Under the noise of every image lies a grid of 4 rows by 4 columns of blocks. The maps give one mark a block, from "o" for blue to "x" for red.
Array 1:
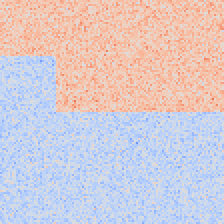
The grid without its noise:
xxxx
oxxx
oooo
oooo
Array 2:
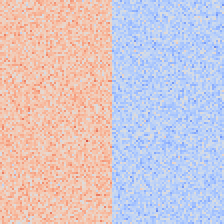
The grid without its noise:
xxoo
xxoo
xxoo
xxoo
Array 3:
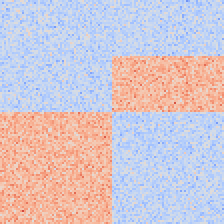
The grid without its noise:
oooo
ooxx
xxoo
xxoo
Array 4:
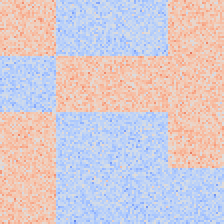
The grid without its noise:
xoox
oxxx
xoox
xooo
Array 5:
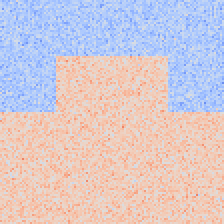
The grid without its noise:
oooo
oxxo
xxxx
xxxx
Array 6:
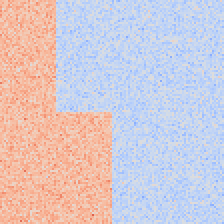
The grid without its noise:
xooo
xooo
xxoo
xxoo
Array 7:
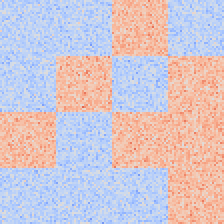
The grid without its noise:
ooxo
oxox
xoxx
ooox
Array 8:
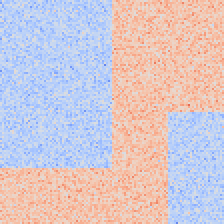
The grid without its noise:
ooxx
ooxx
ooxo
xxxo
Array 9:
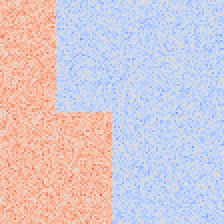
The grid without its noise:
xooo
xooo
xxoo
xxoo
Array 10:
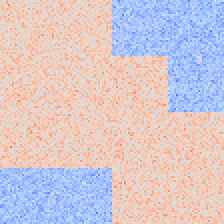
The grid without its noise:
xxoo
xxxo
xxxx
ooxx
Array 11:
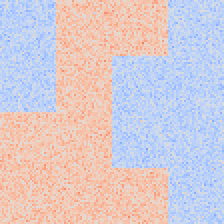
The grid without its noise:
oxxo
oxoo
xxoo
xxxo
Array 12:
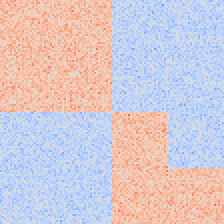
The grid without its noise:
xxoo
xxoo
ooxo
ooxx
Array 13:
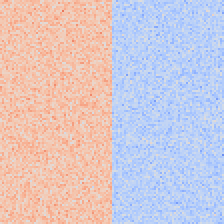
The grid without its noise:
xxoo
xxoo
xxoo
xxoo
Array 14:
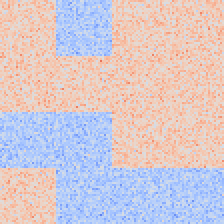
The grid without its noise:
xoxx
xxxx
ooxx
xooo
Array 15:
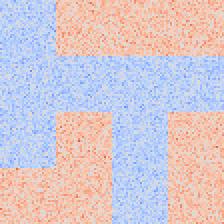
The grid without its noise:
oxxx
oooo
oxox
xxox
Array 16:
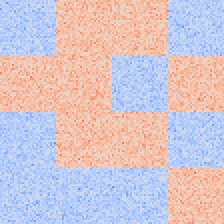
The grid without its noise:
oxxo
xxox
oxxo
ooox
